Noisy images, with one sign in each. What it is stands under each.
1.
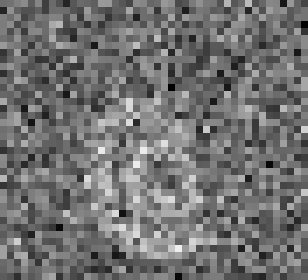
light at sign
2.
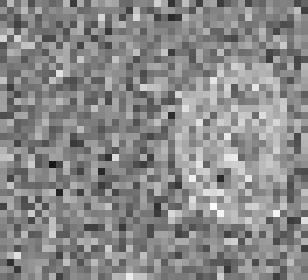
light at sign
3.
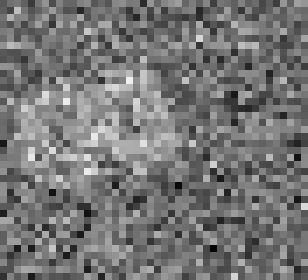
light infinity sign
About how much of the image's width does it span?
half
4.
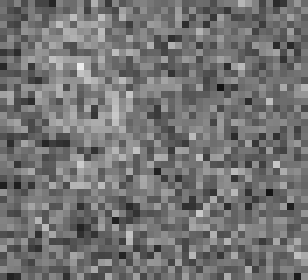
light section sign
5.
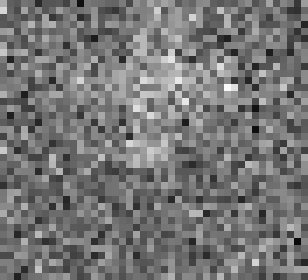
light plus sign
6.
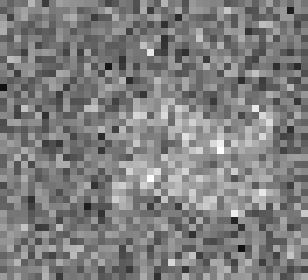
light approximately sign
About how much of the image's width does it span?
half
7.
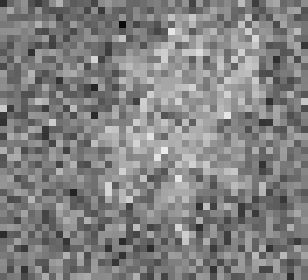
light hash sign
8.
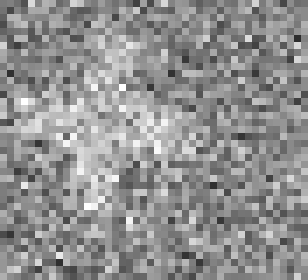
light plus sign
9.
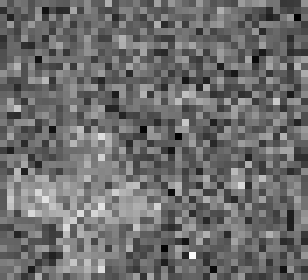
light plus sign
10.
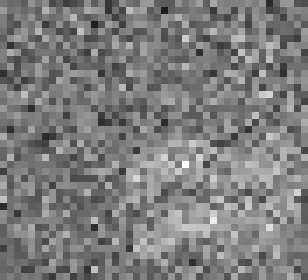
light approximately sign
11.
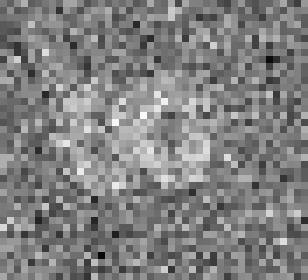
light infinity sign
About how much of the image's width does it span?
half
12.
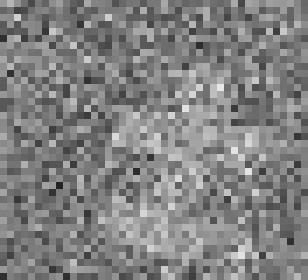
light plus-minus sign
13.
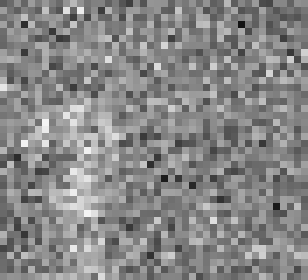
light question mark
